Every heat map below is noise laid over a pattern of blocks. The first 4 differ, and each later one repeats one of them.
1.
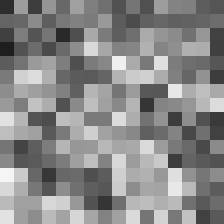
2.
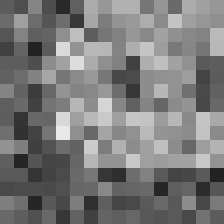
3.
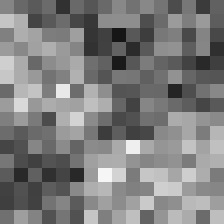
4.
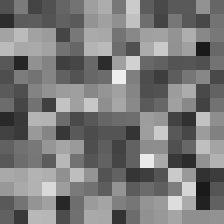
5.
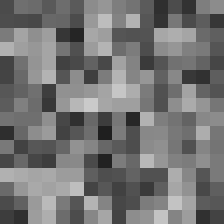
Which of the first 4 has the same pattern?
4
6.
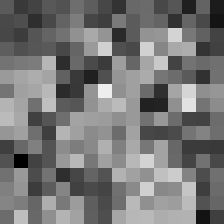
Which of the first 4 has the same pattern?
1
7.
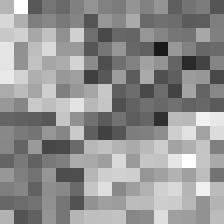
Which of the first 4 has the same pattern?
3
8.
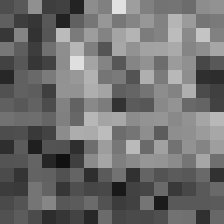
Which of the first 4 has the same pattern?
2
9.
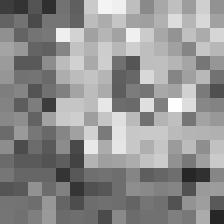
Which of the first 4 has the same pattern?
2
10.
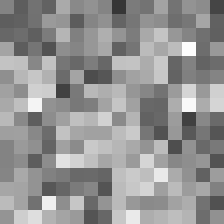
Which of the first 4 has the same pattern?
1
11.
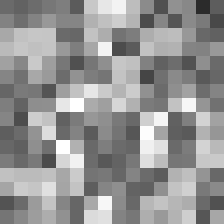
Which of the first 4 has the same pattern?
4
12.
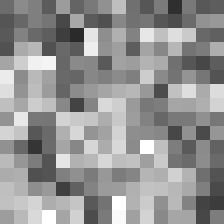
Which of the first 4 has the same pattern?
1
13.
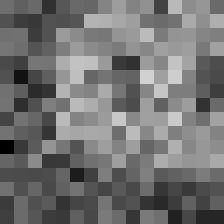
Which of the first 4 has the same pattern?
2
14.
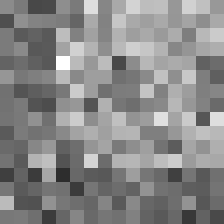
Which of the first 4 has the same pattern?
2
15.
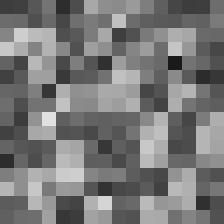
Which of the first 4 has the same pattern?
4
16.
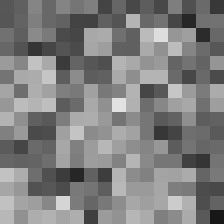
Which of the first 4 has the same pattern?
1
